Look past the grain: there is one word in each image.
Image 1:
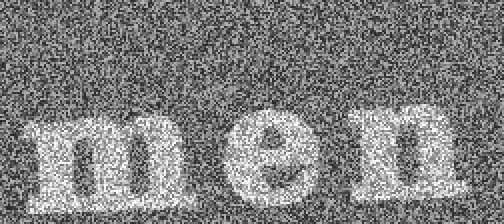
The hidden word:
men
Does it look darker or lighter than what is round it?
lighter
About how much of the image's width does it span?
nearly all
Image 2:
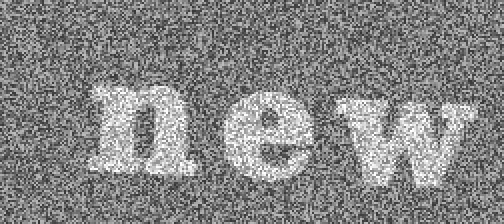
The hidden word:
new
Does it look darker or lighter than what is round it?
lighter
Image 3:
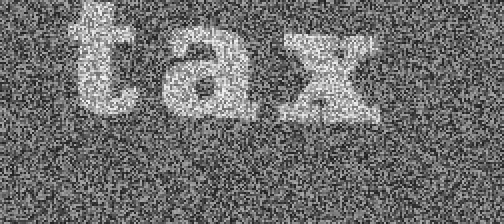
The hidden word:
tax
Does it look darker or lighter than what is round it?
lighter
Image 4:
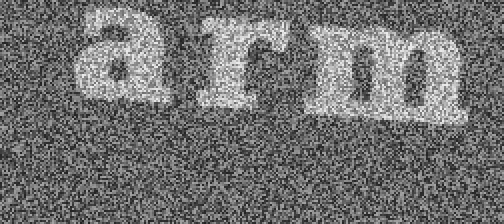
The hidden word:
arm
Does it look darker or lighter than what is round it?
lighter
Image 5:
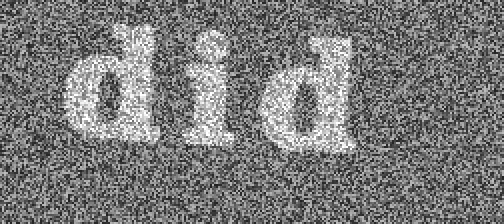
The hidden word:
did
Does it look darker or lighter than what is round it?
lighter
